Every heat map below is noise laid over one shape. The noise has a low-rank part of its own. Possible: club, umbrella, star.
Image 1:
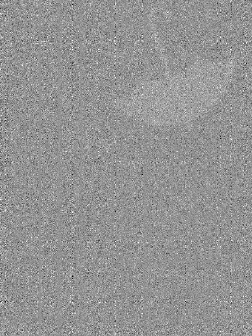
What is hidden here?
light umbrella
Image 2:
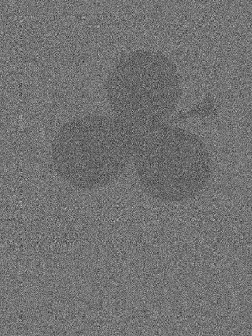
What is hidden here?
dark club
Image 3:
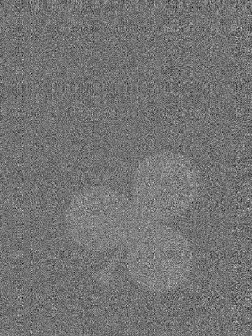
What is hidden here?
light club
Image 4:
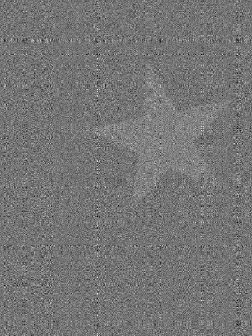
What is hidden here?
light star
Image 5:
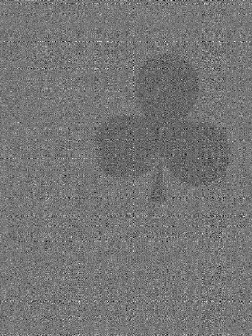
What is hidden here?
dark club
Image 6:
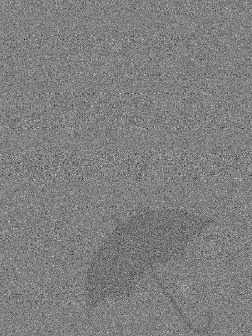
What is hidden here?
dark umbrella
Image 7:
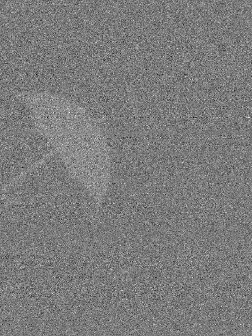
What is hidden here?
light umbrella, middle left
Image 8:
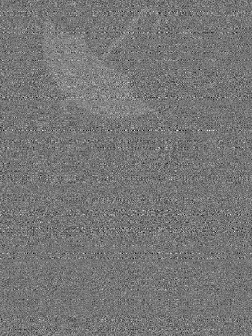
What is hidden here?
light umbrella
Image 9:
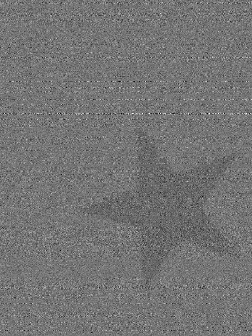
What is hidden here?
dark star
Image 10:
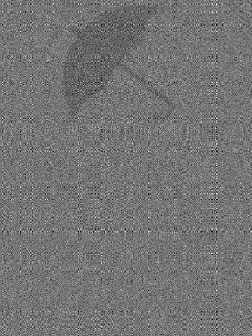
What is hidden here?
dark umbrella, top middle
